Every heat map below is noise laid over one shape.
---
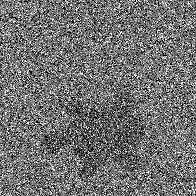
turtle
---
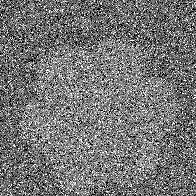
flower
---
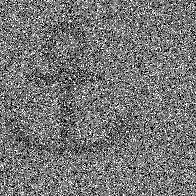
anchor
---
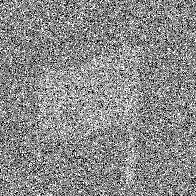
flag
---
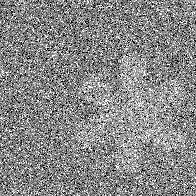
asterisk
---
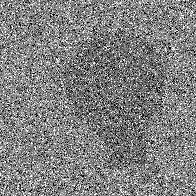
light bulb
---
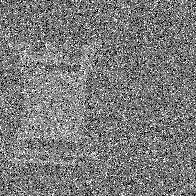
chess rook
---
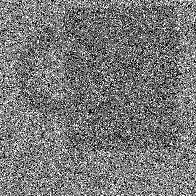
cup
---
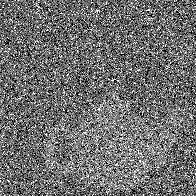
teapot
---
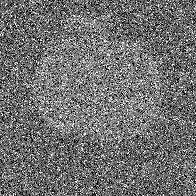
apple
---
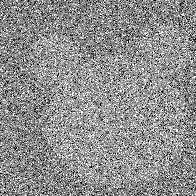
bear's head
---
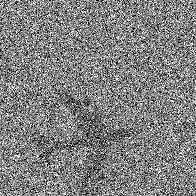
airplane
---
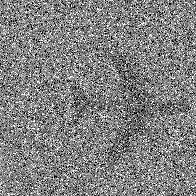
airplane
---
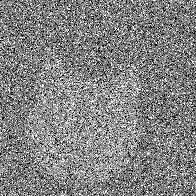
cat's head
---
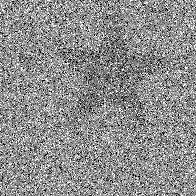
star
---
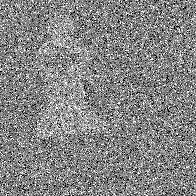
chess bishop
